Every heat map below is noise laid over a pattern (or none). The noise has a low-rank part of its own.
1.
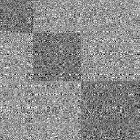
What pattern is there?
blocks along the diagonal
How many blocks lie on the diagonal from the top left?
3
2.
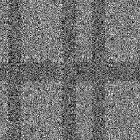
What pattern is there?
bands of rows crossing bands of columns
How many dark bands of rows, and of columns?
1 and 3
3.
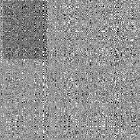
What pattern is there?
one block
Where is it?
top left
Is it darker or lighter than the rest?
darker
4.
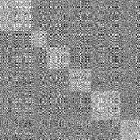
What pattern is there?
blocks along the diagonal
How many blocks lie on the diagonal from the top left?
6
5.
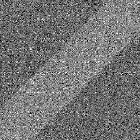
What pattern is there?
a diagonal band
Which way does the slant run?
bottom left to top right
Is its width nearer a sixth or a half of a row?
a half
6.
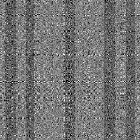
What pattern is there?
bands of columns
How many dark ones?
5
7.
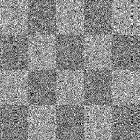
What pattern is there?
a checkerboard
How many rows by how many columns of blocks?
4 by 5
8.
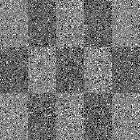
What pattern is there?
a checkerboard
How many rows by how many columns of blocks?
3 by 5
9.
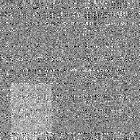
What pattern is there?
one block
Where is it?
bottom left
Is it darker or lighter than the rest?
lighter
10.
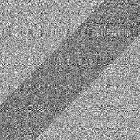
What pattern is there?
a diagonal band
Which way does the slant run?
bottom left to top right
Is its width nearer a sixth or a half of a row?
a half
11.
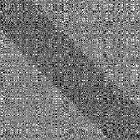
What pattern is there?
a diagonal band
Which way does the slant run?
top left to bottom right
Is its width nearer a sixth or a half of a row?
a half
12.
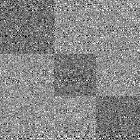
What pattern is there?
blocks along the diagonal
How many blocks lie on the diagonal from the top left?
3
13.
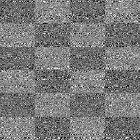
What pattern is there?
a checkerboard
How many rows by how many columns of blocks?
6 by 4
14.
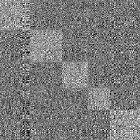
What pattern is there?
blocks along the diagonal
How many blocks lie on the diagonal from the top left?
5
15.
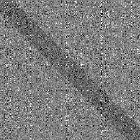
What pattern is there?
a diagonal band
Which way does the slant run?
top left to bottom right
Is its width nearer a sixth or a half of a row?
a sixth
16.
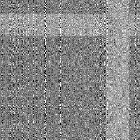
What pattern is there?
bands of rows crossing bands of columns
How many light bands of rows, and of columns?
1 and 1
